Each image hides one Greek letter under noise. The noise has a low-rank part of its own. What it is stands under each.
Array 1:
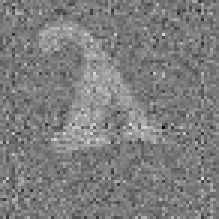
light lambda
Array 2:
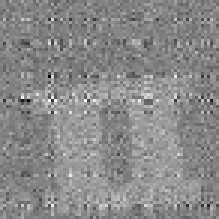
light pi
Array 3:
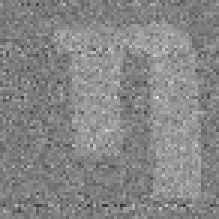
light eta
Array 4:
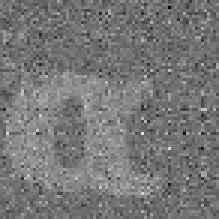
light alpha
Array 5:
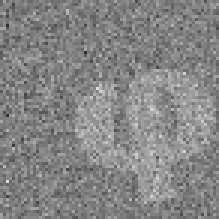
light phi
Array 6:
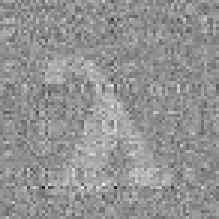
light lambda
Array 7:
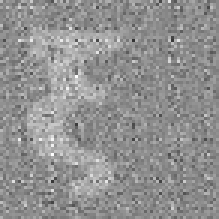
light xi
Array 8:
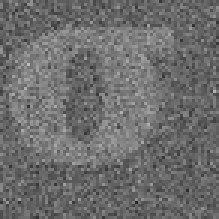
light sigma
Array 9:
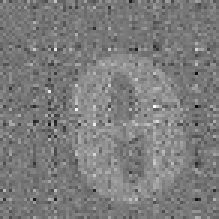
light theta
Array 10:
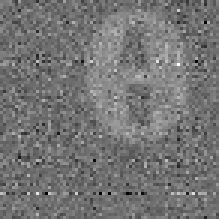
light theta
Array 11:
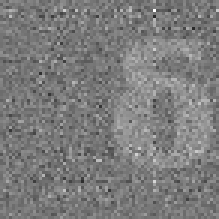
light delta
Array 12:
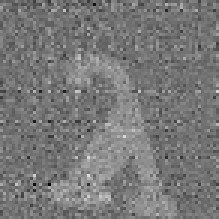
light lambda
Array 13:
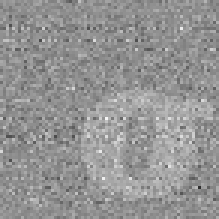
light sigma
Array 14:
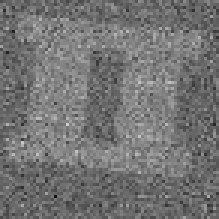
light pi
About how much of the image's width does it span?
nearly all
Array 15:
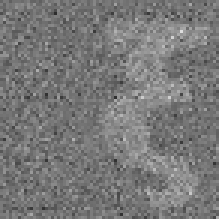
light xi
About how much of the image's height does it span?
nearly all
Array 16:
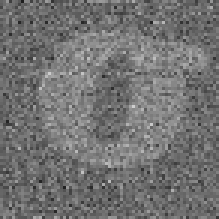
light sigma
